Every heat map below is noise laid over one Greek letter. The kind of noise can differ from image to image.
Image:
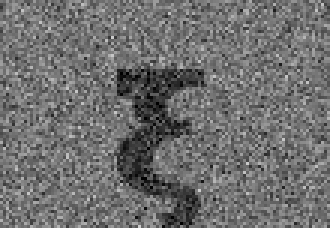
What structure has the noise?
independent entries
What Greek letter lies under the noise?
xi
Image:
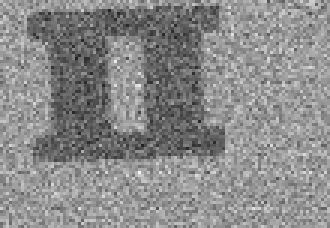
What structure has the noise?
low rank plus noise
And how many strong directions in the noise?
three or four
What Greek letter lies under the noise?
pi
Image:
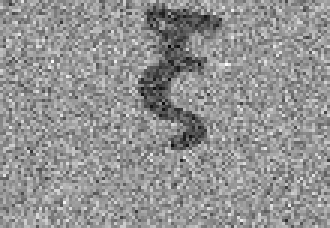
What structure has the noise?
independent entries
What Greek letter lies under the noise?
xi
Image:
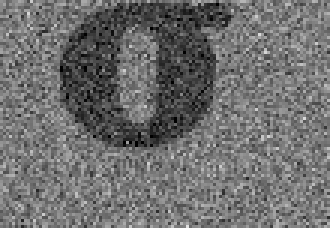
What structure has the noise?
low rank plus noise
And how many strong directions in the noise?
one
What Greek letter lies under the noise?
sigma
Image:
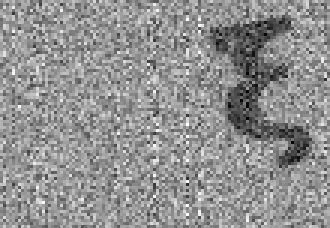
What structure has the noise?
columns of uneven size
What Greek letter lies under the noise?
xi
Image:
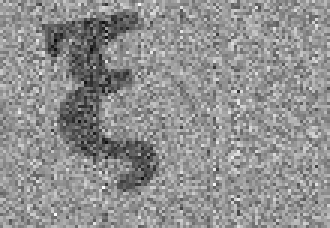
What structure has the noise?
columns of uneven size
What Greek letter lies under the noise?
xi
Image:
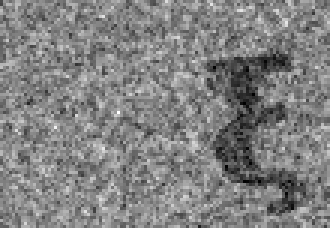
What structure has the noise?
blotchy
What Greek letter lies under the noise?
xi
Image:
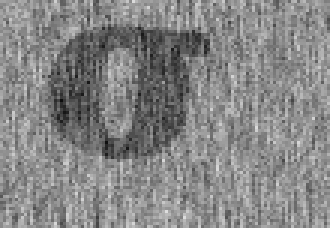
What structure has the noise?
streaked along the columns
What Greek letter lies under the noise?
sigma
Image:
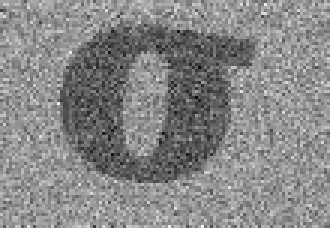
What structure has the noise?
low rank plus noise
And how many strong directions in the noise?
three or four
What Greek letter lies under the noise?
sigma
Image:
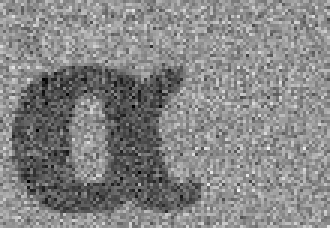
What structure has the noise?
low rank plus noise
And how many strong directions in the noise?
two
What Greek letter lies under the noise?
alpha
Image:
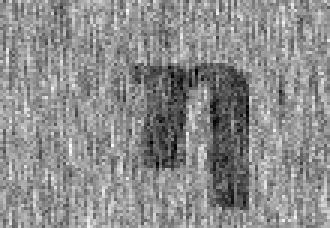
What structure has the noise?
streaked along the columns
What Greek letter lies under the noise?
eta
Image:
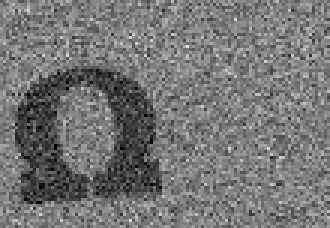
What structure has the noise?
low rank plus noise
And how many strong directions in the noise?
five to eight
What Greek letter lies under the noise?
omega
